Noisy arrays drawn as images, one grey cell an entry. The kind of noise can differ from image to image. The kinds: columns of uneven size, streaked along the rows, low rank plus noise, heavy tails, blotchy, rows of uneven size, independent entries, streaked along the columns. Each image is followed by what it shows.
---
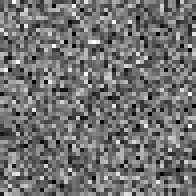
independent entries
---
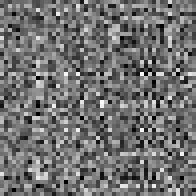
low rank plus noise
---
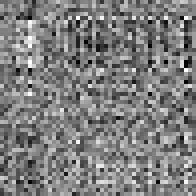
low rank plus noise
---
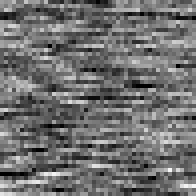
streaked along the rows
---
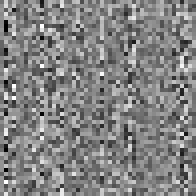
columns of uneven size
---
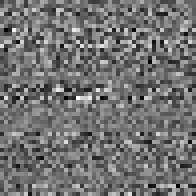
rows of uneven size
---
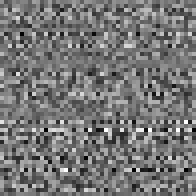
rows of uneven size
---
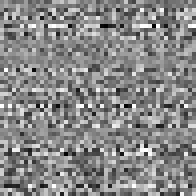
rows of uneven size
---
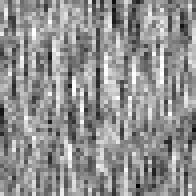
streaked along the columns
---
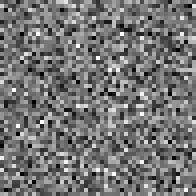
independent entries
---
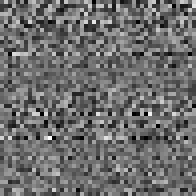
rows of uneven size
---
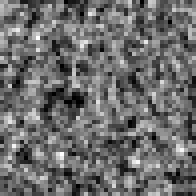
blotchy
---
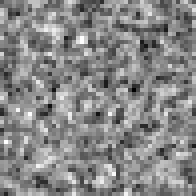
blotchy
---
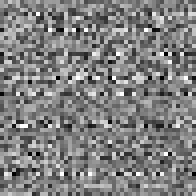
rows of uneven size
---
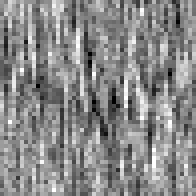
streaked along the columns
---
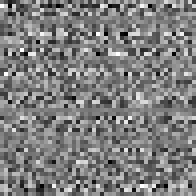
rows of uneven size
